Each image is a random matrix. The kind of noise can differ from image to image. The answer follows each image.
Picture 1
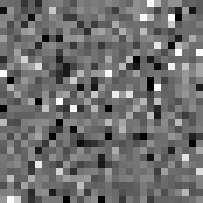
heavy tails
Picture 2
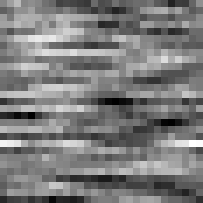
streaked along the rows
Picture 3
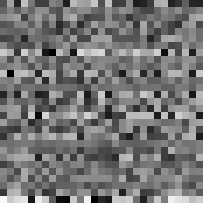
rows of uneven size
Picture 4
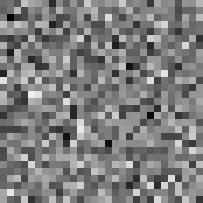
independent entries
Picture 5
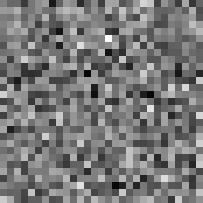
independent entries
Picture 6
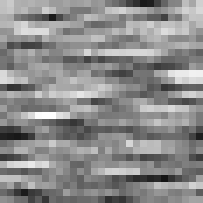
streaked along the rows
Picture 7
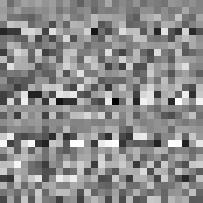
rows of uneven size
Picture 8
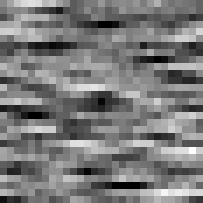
streaked along the rows
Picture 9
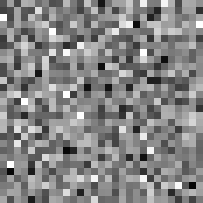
independent entries
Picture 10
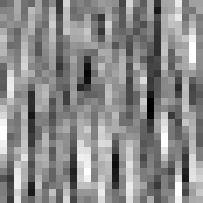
streaked along the columns
